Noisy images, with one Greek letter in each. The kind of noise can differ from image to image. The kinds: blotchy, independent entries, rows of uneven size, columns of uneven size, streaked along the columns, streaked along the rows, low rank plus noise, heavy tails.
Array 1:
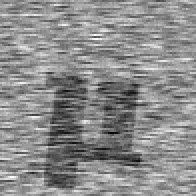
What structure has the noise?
streaked along the rows
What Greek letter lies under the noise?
mu
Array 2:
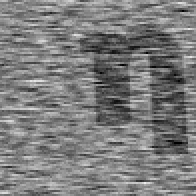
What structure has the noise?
streaked along the rows
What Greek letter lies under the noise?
eta
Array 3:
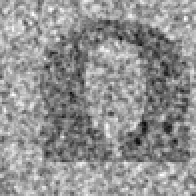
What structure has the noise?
blotchy
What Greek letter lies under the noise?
omega
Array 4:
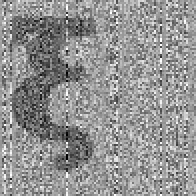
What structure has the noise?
columns of uneven size
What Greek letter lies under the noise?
xi
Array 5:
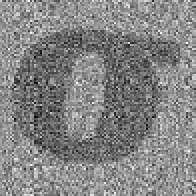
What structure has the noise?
low rank plus noise
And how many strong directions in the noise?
five to eight
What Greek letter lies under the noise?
sigma
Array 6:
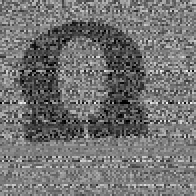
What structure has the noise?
rows of uneven size
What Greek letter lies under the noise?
omega
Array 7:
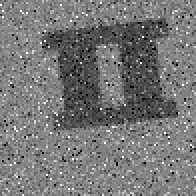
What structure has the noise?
heavy tails
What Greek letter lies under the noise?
pi
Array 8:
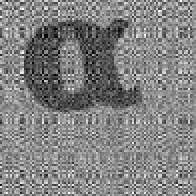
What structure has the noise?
low rank plus noise
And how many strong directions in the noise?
one
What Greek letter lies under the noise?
alpha
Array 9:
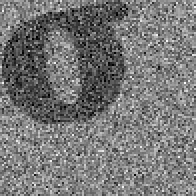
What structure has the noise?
independent entries
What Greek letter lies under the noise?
sigma
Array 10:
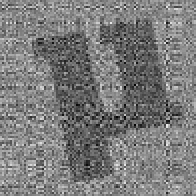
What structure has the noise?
low rank plus noise
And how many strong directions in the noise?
two
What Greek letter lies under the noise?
mu
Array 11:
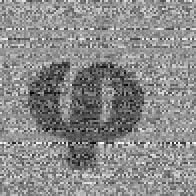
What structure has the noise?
rows of uneven size
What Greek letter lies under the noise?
phi
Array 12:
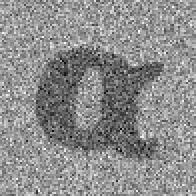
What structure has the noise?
independent entries
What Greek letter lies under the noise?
alpha
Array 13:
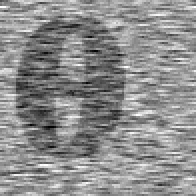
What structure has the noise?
streaked along the rows
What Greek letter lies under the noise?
theta
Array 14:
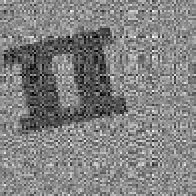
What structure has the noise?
low rank plus noise
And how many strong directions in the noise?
two
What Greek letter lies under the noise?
pi
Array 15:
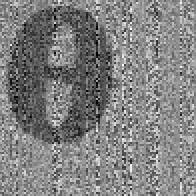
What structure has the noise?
columns of uneven size
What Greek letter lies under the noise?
theta
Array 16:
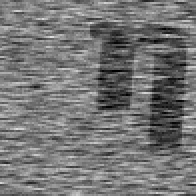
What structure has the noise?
streaked along the rows
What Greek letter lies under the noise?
eta
